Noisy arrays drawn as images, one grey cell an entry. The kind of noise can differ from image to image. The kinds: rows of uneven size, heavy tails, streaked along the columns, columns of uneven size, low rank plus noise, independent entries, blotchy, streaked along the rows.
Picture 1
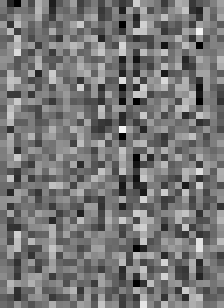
columns of uneven size
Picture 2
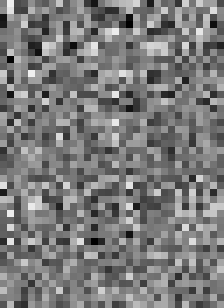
low rank plus noise
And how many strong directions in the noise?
three or four
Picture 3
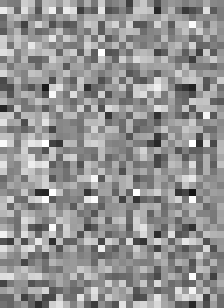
low rank plus noise
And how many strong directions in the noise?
two
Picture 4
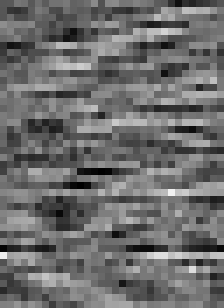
streaked along the rows
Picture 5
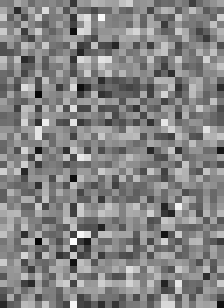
low rank plus noise
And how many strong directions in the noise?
one
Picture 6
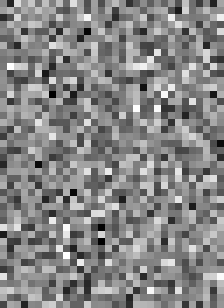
independent entries
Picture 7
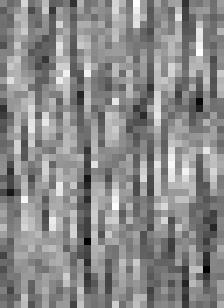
streaked along the columns
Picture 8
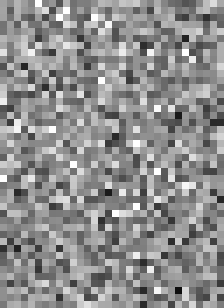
independent entries
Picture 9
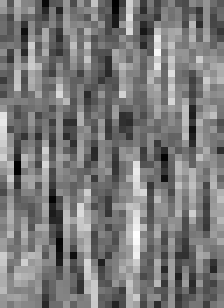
streaked along the columns
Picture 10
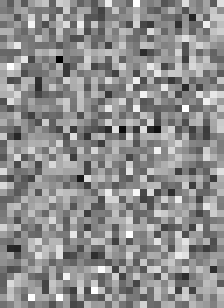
low rank plus noise
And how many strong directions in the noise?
five to eight
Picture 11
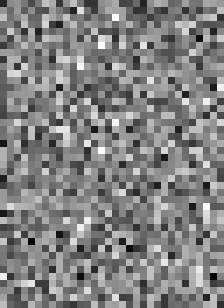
independent entries
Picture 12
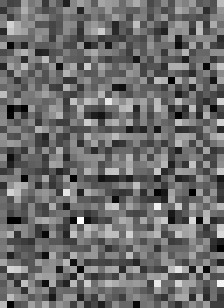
low rank plus noise
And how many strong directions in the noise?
two
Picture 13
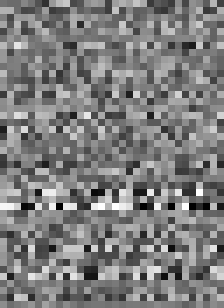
rows of uneven size
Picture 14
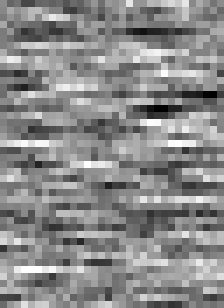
streaked along the rows
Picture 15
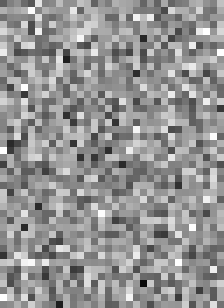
independent entries
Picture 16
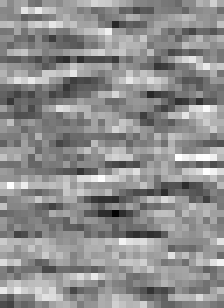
streaked along the rows
